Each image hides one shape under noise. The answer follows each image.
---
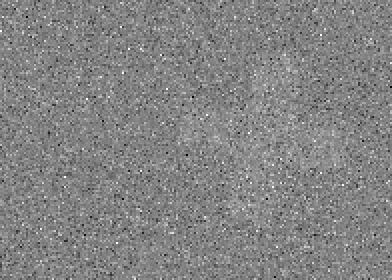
cross
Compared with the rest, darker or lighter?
lighter
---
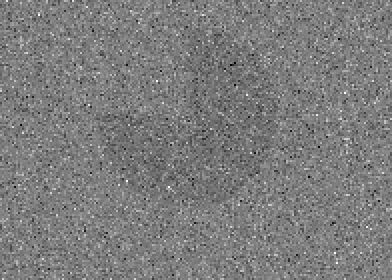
disc with a wedge cut out
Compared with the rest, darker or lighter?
darker
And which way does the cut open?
up and left
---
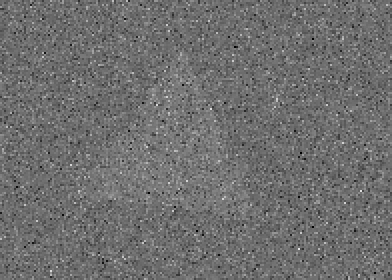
triangle
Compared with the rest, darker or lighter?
lighter
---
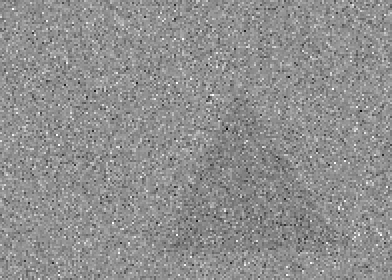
triangle
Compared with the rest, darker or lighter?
darker
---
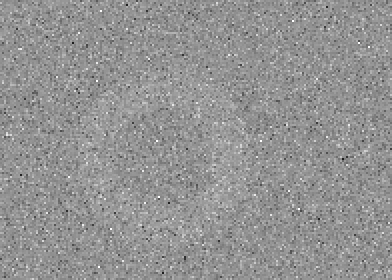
ring
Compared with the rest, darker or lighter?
lighter
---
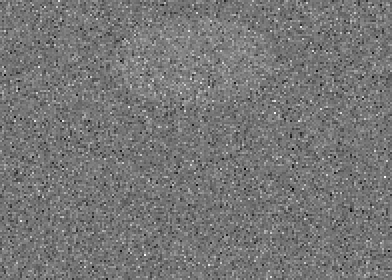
ellipse
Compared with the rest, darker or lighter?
lighter
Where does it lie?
top middle
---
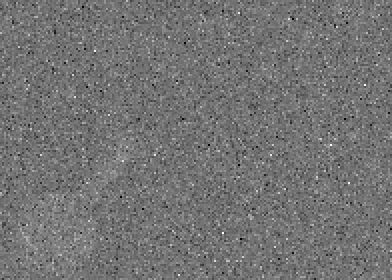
lollipop
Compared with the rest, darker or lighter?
lighter
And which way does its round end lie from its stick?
down and left
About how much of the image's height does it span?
half
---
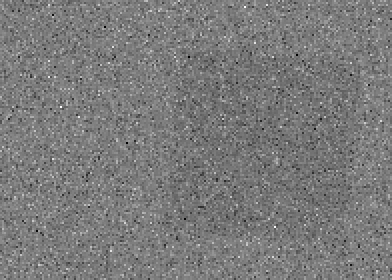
square
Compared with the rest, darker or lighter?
darker
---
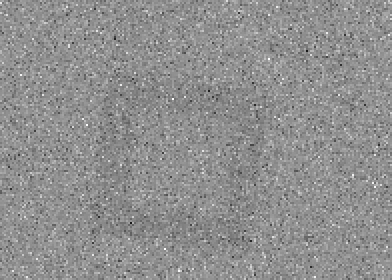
square frame
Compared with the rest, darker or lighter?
darker
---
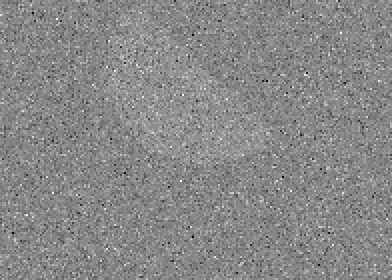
half disc
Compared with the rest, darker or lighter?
lighter
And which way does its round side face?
down and left
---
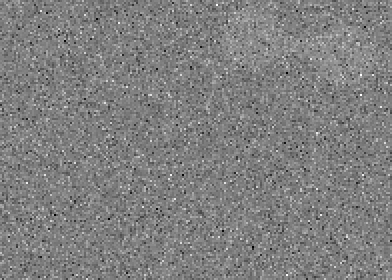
dumbbell
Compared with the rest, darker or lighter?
lighter
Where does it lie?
top right
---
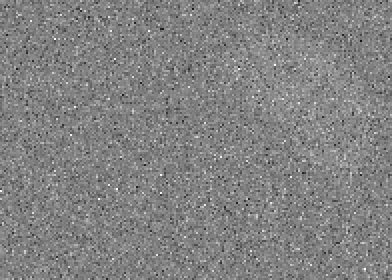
half disc
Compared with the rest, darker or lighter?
lighter
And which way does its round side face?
up and right
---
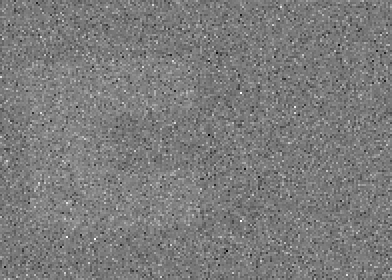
square with a notch
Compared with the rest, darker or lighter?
lighter
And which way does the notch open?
right
